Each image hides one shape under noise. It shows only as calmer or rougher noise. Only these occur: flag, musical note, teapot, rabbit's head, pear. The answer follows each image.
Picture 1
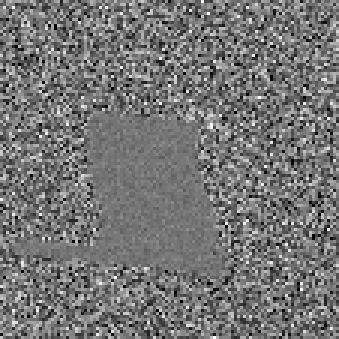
flag
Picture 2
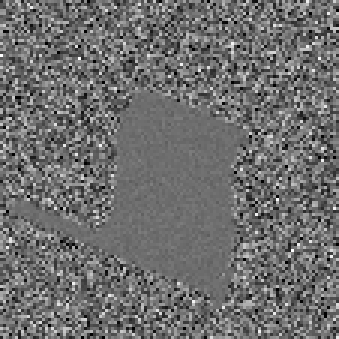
flag
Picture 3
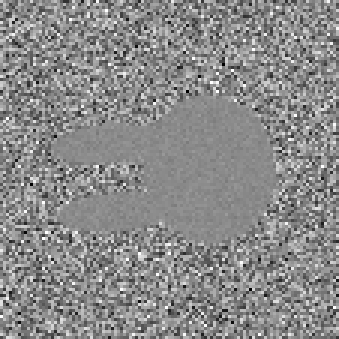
rabbit's head
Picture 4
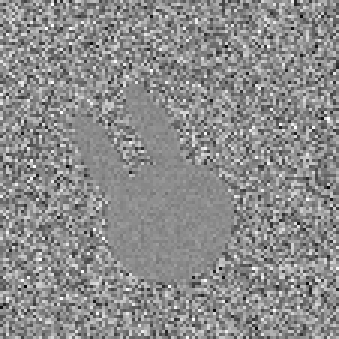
rabbit's head
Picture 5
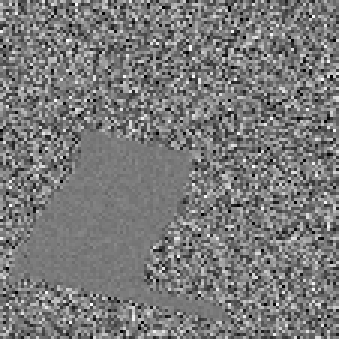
flag
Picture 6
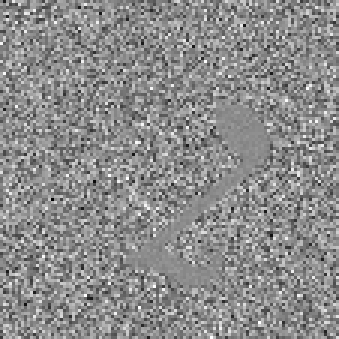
musical note
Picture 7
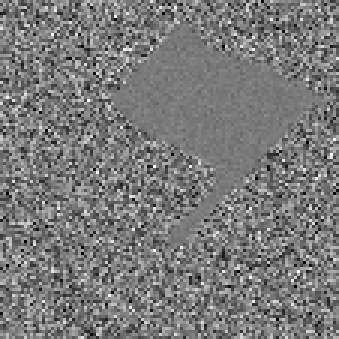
flag
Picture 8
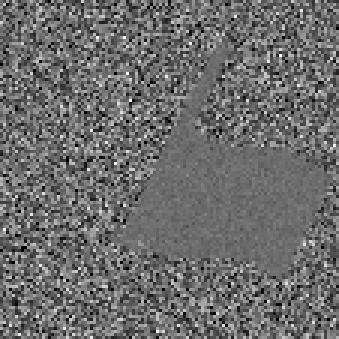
flag
